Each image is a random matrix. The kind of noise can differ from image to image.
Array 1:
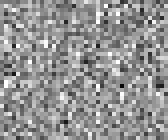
low rank plus noise
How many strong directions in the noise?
three or four
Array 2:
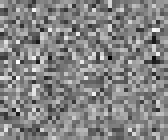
low rank plus noise
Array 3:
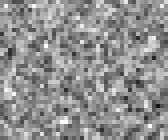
blotchy
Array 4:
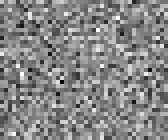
independent entries
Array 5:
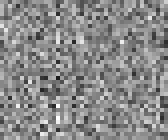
low rank plus noise
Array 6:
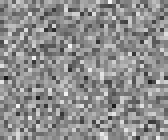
independent entries
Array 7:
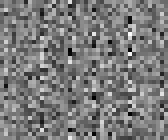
columns of uneven size
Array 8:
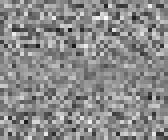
rows of uneven size
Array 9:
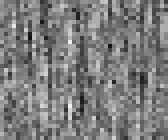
streaked along the columns
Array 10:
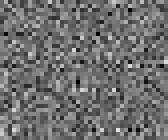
low rank plus noise
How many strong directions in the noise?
two
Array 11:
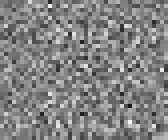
low rank plus noise
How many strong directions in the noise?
three or four
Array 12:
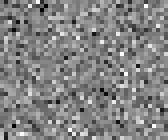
heavy tails
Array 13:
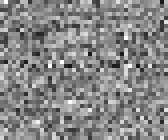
low rank plus noise
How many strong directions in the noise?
three or four
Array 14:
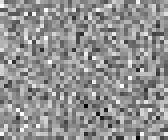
independent entries
